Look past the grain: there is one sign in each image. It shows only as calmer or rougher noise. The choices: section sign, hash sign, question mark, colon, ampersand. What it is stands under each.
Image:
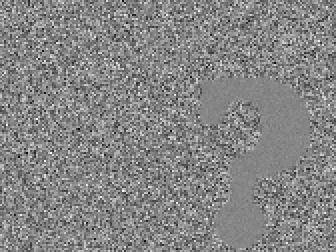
question mark
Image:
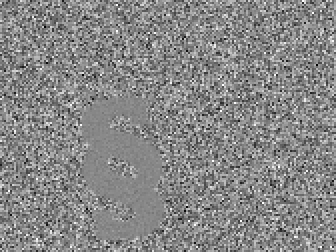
section sign
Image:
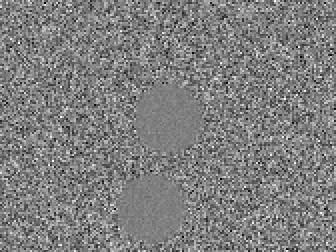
colon
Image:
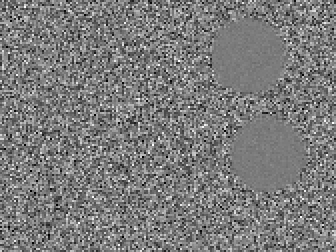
colon
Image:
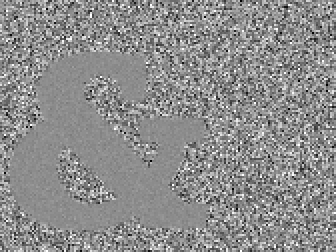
ampersand
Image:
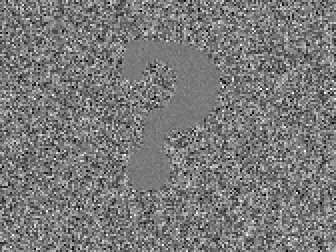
question mark
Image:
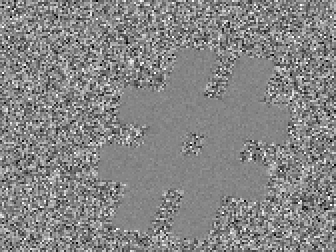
hash sign
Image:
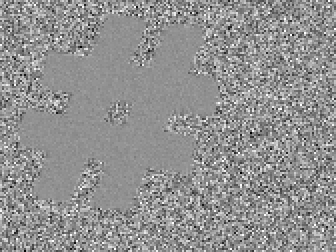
hash sign
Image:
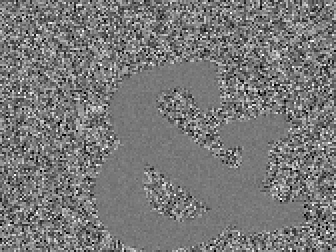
ampersand
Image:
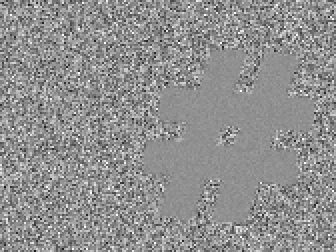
hash sign
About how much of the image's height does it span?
two thirds
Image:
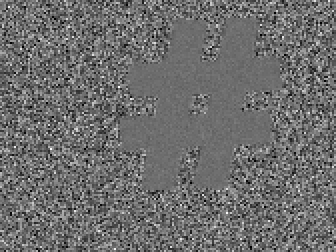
hash sign
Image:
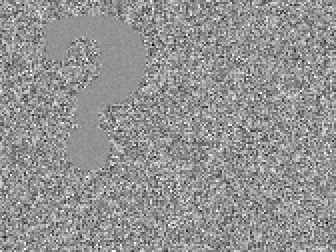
question mark
